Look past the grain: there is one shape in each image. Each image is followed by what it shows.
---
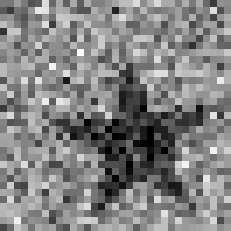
star
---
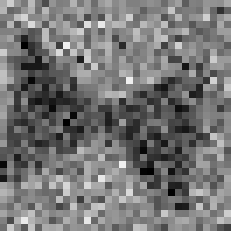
bow tie
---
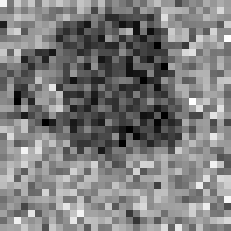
cup
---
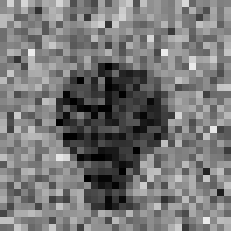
light bulb
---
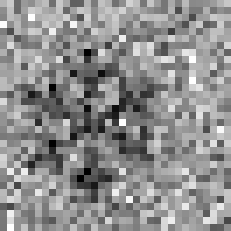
snowflake
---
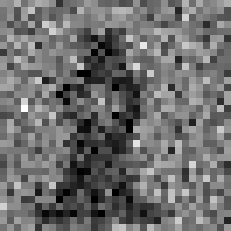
chess bishop
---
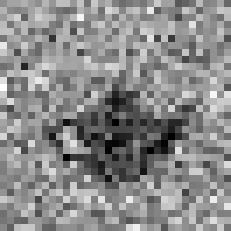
teapot
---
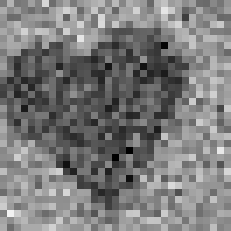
heart
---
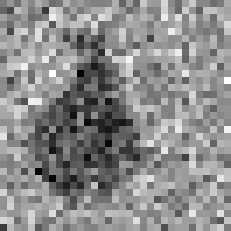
pear
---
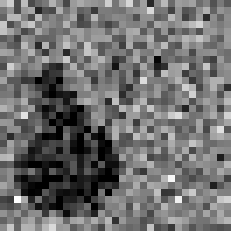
pear
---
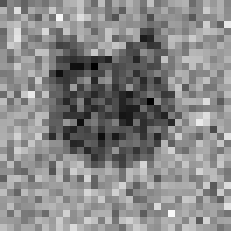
cat's head
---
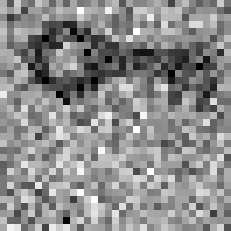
key
